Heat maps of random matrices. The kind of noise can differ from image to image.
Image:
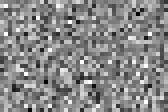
independent entries
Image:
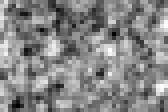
blotchy
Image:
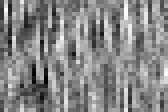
streaked along the columns
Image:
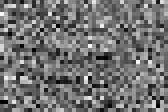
low rank plus noise
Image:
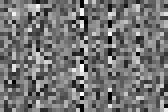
columns of uneven size
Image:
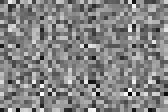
low rank plus noise
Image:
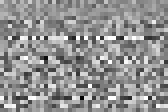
rows of uneven size
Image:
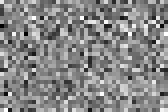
low rank plus noise
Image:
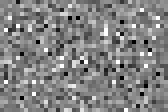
heavy tails
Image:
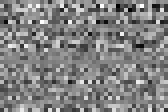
rows of uneven size
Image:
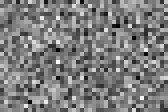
independent entries
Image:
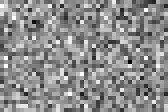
independent entries
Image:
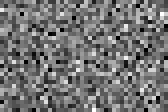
low rank plus noise
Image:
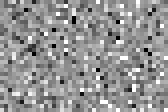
heavy tails
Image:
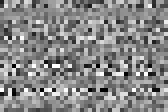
rows of uneven size
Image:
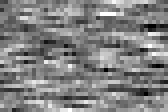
streaked along the rows
